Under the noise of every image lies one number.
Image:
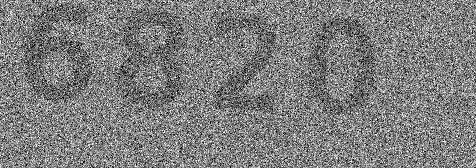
6820
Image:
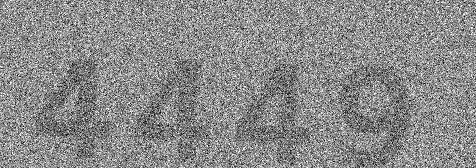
4449
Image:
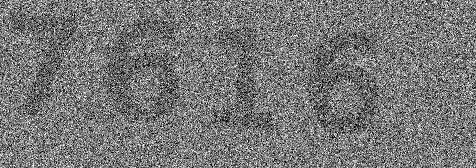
7616
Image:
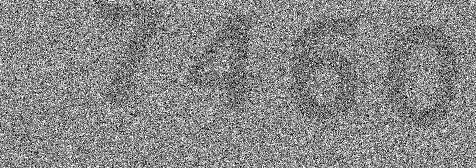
7460
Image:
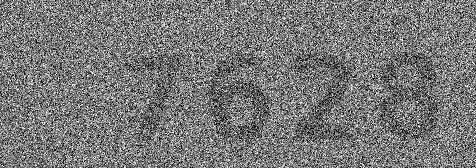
7628
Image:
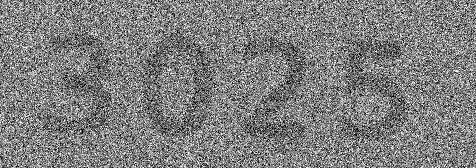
3025
